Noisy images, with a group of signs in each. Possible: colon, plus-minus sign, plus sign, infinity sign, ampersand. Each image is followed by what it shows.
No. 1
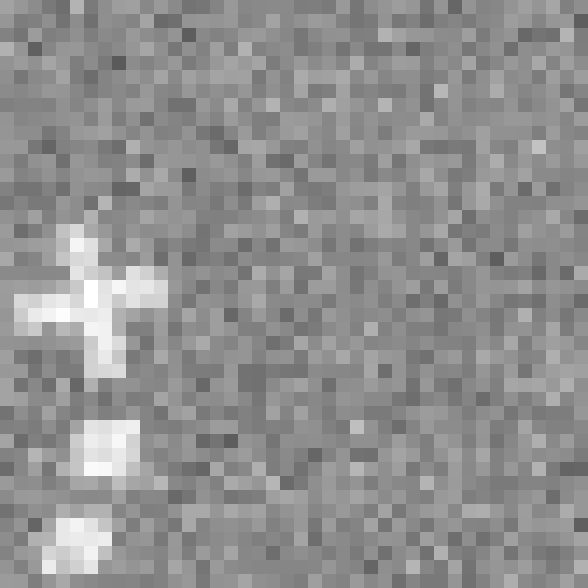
middle left: light plus sign; bottom left: light colon
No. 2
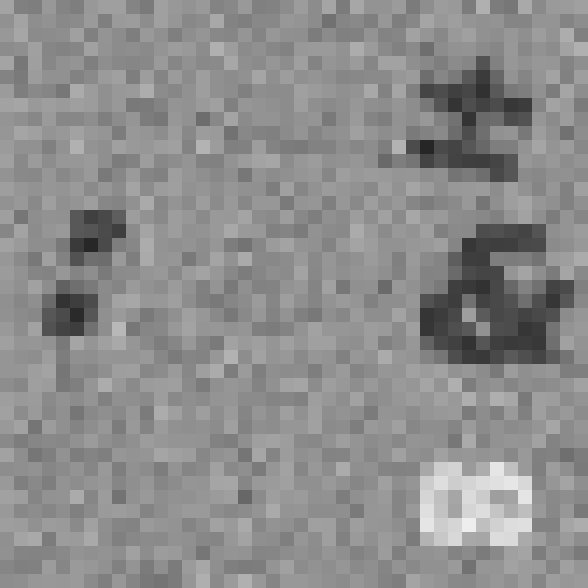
top right: dark plus-minus sign; middle left: dark colon; middle right: dark ampersand; bottom right: light infinity sign
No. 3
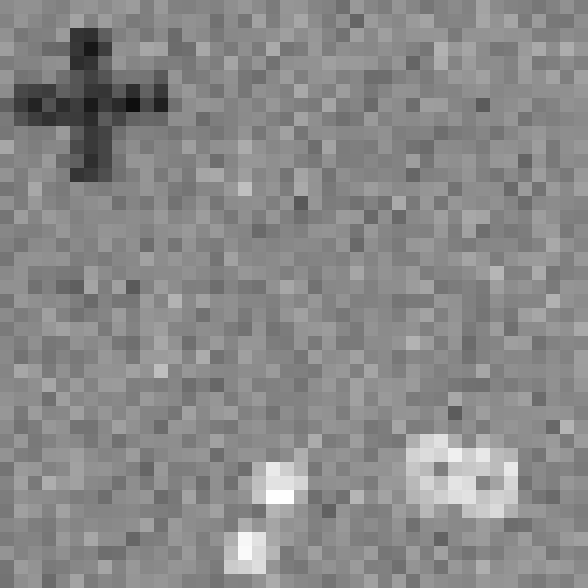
top left: dark plus sign; bottom middle: light colon; bottom right: light infinity sign
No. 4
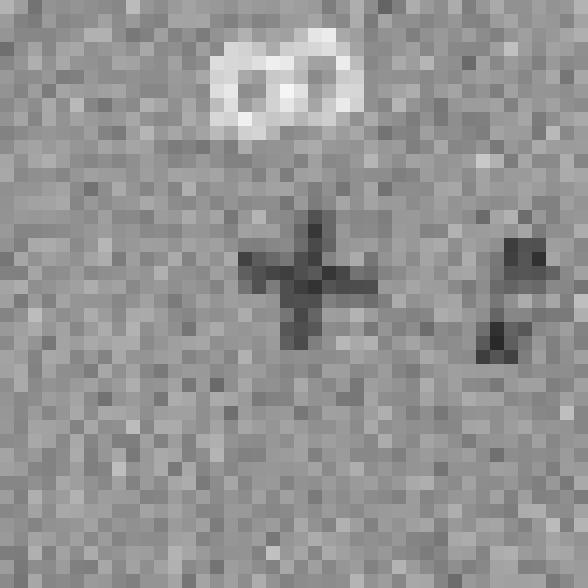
top middle: light infinity sign; centre: dark plus sign; middle right: dark colon
